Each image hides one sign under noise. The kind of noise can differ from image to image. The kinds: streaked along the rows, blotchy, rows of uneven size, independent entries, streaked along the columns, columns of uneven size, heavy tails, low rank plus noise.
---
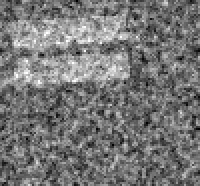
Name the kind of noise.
blotchy
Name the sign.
equals sign
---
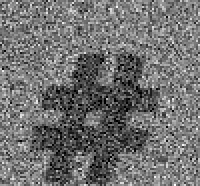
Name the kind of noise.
low rank plus noise
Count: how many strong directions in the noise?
five to eight
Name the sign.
hash sign
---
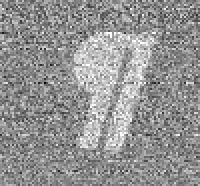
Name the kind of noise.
rows of uneven size
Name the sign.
pilcrow
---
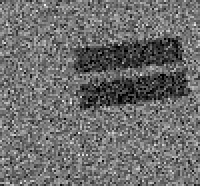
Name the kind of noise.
independent entries
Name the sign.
equals sign
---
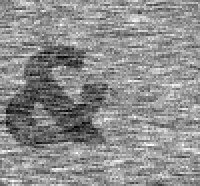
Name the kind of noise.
streaked along the rows
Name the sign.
ampersand
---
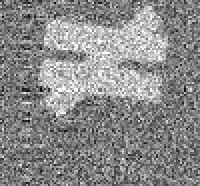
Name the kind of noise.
low rank plus noise
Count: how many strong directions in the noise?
two
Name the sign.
not-equal sign
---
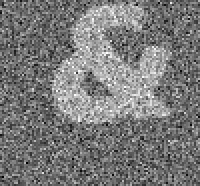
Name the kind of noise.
independent entries
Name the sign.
ampersand
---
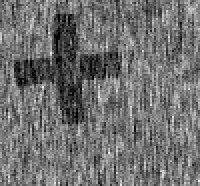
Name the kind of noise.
streaked along the columns
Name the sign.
plus sign
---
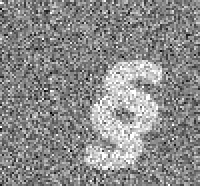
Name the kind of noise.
low rank plus noise
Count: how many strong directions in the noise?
one
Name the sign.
section sign
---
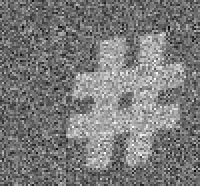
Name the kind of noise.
low rank plus noise
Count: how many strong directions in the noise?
three or four
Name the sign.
hash sign
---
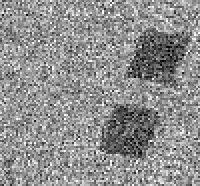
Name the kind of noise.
low rank plus noise
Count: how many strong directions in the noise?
five to eight
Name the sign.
colon
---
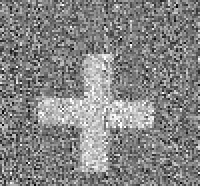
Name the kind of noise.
columns of uneven size
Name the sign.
plus sign
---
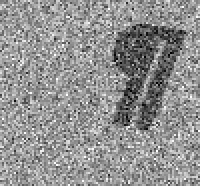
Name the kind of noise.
independent entries
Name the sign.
pilcrow
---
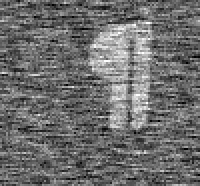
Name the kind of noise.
streaked along the rows
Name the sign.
pilcrow
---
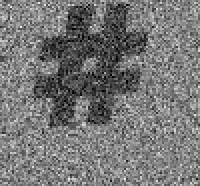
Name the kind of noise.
low rank plus noise
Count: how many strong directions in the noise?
two
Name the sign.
hash sign
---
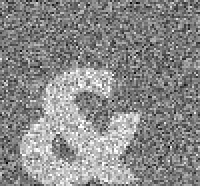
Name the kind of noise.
low rank plus noise
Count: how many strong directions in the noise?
three or four
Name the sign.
ampersand
